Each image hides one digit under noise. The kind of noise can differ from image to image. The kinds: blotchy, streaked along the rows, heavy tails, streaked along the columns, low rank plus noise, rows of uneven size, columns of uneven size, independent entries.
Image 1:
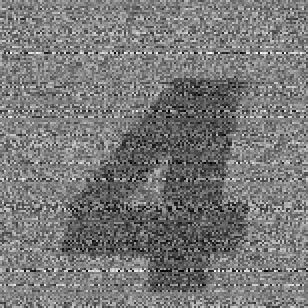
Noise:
rows of uneven size
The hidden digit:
4
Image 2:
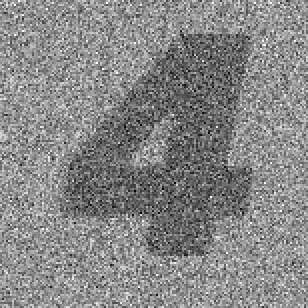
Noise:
independent entries
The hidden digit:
4
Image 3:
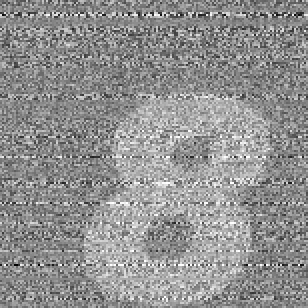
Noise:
rows of uneven size
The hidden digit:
8
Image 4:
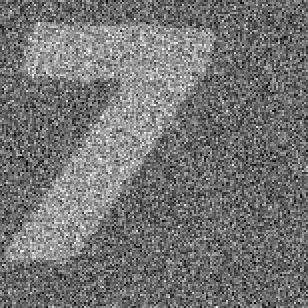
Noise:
independent entries
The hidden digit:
7
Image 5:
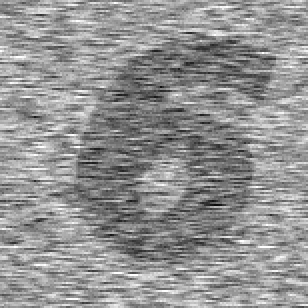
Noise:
streaked along the rows
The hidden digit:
6
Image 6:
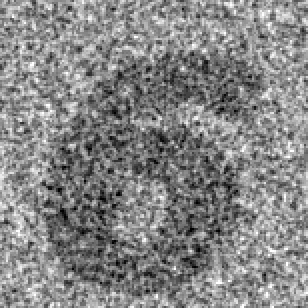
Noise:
blotchy
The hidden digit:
6
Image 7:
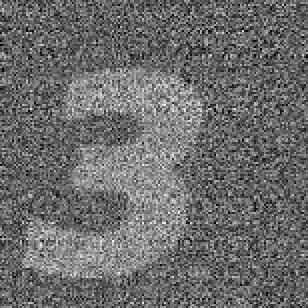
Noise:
low rank plus noise
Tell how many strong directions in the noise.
five to eight
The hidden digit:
3
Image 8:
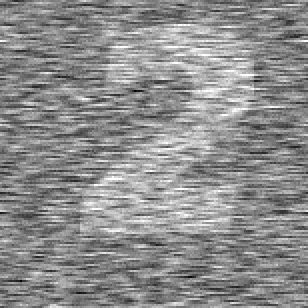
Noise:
streaked along the rows
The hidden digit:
2
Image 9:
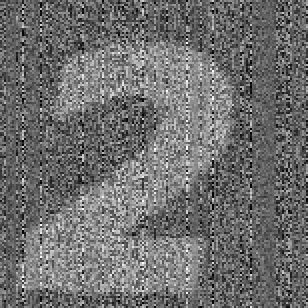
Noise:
columns of uneven size
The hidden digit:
2
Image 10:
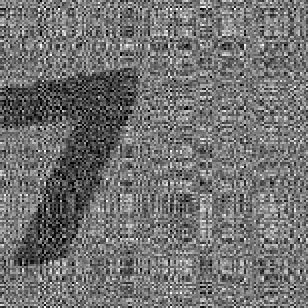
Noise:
low rank plus noise
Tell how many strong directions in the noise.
two
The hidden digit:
7
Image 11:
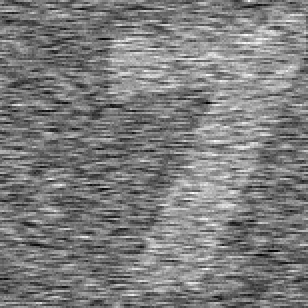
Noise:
streaked along the rows
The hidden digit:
7
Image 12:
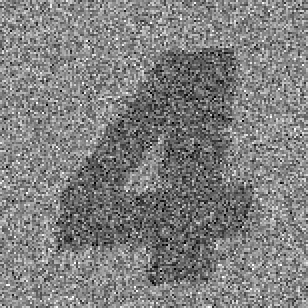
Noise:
independent entries
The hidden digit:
4
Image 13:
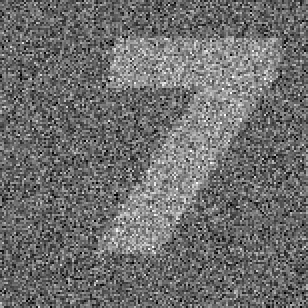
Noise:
independent entries
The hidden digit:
7
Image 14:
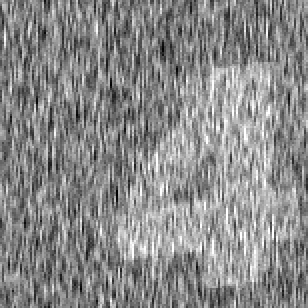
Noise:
streaked along the columns
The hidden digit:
4
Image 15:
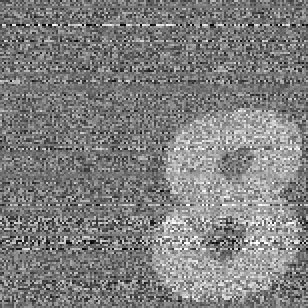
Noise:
rows of uneven size
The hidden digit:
8
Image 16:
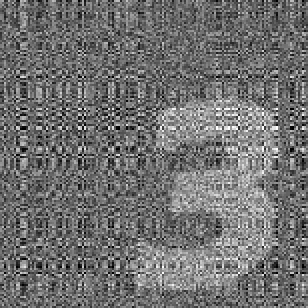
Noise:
low rank plus noise
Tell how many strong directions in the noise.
one
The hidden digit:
3
